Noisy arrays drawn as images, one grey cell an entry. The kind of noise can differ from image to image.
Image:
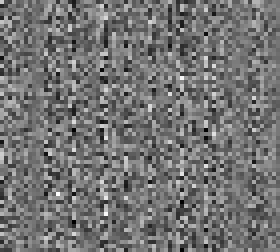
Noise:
columns of uneven size
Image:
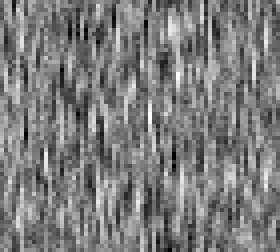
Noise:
streaked along the columns
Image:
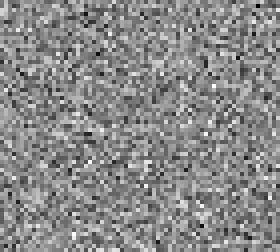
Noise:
independent entries
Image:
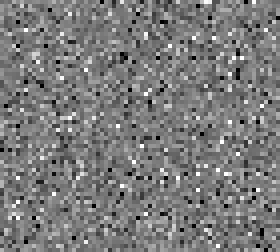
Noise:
heavy tails
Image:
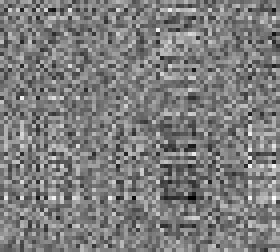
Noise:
low rank plus noise
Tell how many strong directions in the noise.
one
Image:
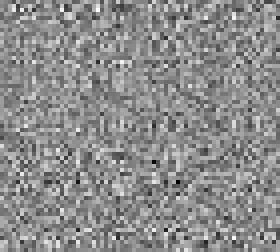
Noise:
low rank plus noise
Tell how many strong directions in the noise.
three or four
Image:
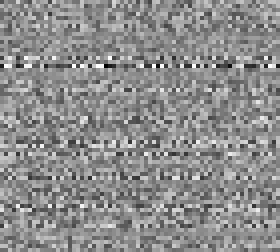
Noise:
rows of uneven size
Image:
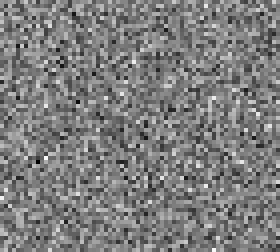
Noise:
independent entries
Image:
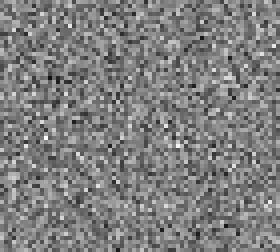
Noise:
independent entries
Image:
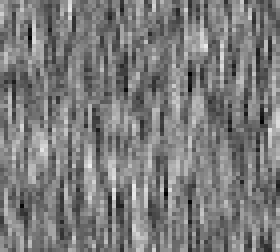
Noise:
streaked along the columns
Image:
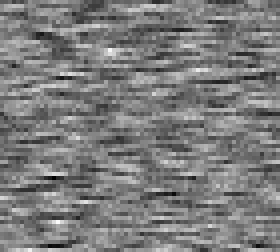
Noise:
streaked along the rows
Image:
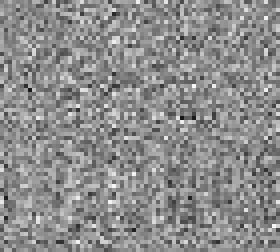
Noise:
low rank plus noise
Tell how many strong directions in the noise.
three or four
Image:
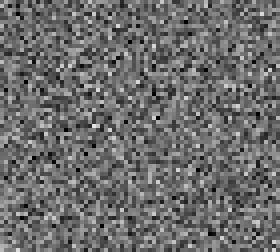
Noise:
independent entries
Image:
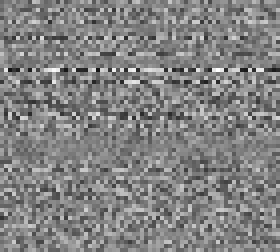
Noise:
rows of uneven size
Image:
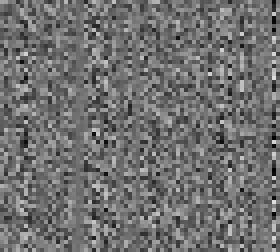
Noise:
columns of uneven size
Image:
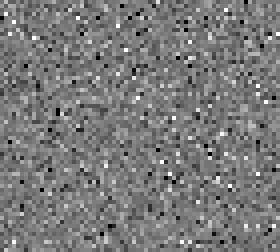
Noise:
heavy tails
